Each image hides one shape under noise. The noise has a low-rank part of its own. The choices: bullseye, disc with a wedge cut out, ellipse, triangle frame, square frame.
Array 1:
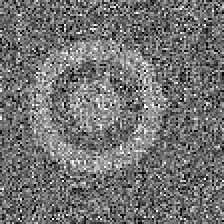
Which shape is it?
bullseye
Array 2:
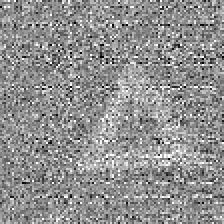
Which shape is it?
triangle frame
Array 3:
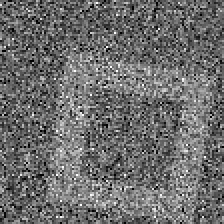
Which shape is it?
square frame
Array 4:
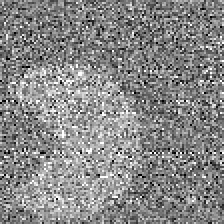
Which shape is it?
disc with a wedge cut out
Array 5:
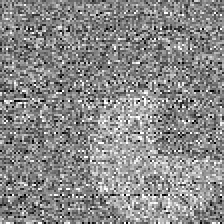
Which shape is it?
disc with a wedge cut out
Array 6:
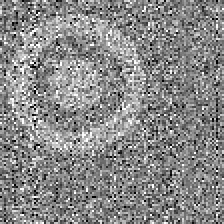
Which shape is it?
bullseye
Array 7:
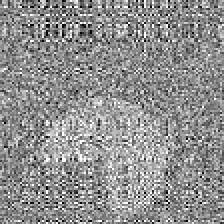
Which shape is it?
disc with a wedge cut out
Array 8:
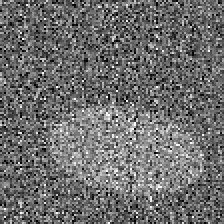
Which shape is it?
ellipse
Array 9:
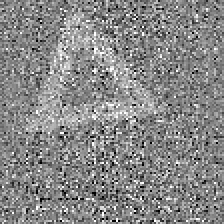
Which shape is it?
triangle frame
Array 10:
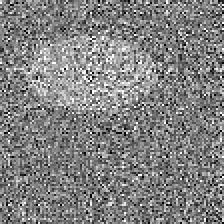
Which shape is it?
ellipse
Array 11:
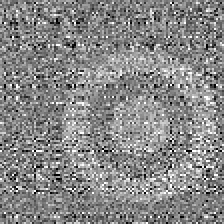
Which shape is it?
bullseye
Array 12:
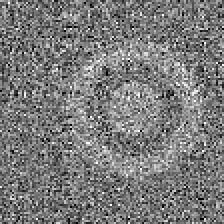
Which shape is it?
bullseye
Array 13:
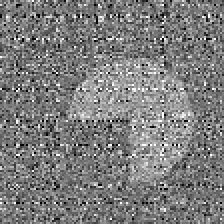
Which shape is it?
disc with a wedge cut out
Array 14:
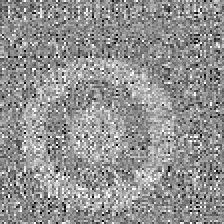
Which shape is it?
bullseye
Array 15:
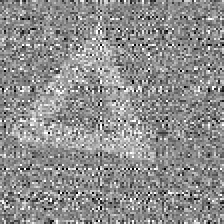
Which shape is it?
triangle frame
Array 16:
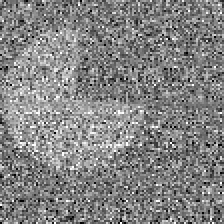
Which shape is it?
disc with a wedge cut out
